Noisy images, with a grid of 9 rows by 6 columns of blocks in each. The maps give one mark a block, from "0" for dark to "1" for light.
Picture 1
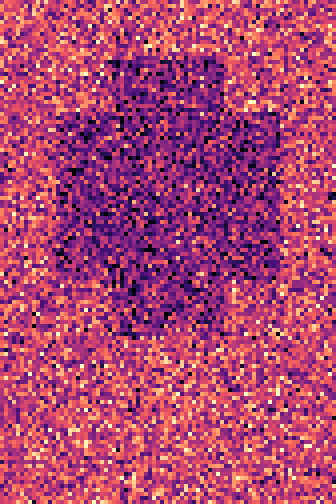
111111
110011
100001
100001
100001
110011
111111
111111
111111
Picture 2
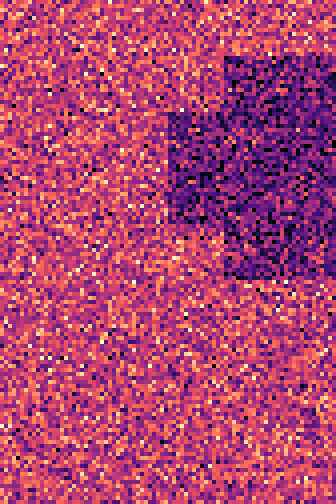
111111
111100
111000
111000
111100
111111
111111
111111
111111
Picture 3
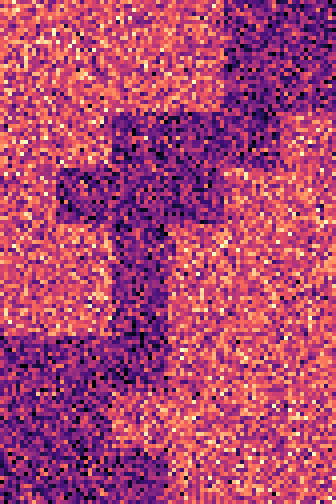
111100
111100
110001
100011
110111
110111
000111
001111
000111
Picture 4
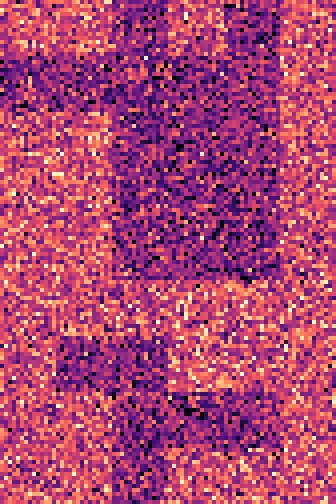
110101
000001
110001
110001
110001
111111
100111
110001
110111
